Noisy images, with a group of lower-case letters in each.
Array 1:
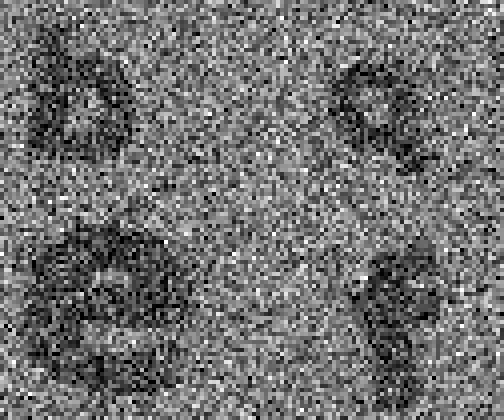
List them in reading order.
top left: b; top right: q; bottom left: e; bottom right: f
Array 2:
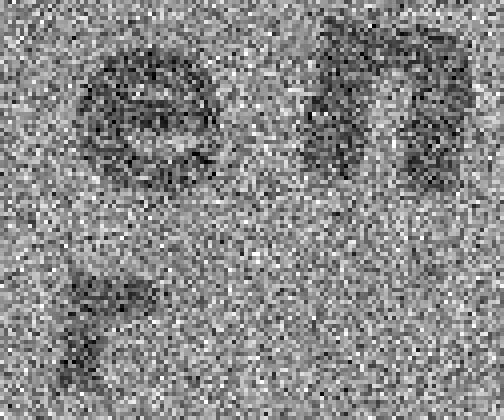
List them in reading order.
top left: e; top right: n; bottom left: r
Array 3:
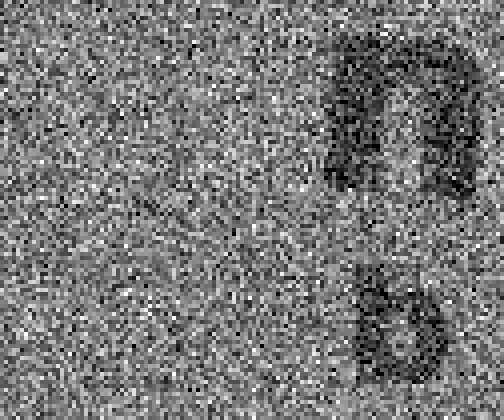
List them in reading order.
top right: n; bottom right: b
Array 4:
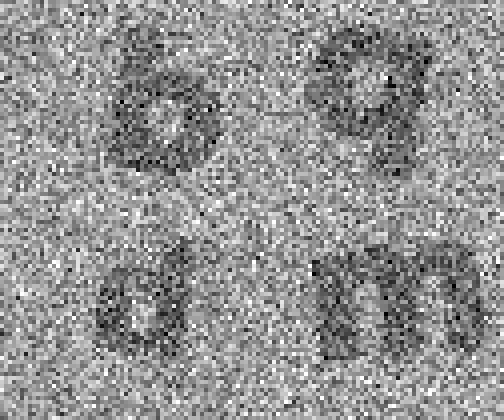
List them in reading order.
top left: b; top right: q; bottom left: d; bottom right: m
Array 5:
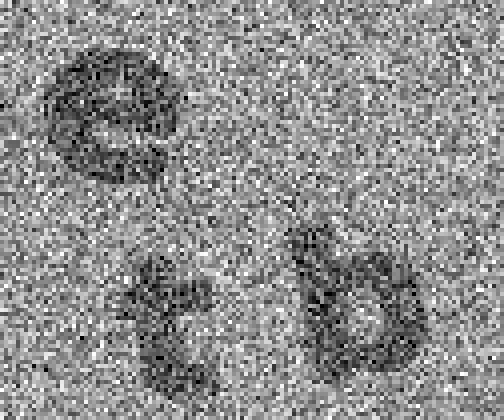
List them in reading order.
top left: e; bottom left: t; bottom right: b
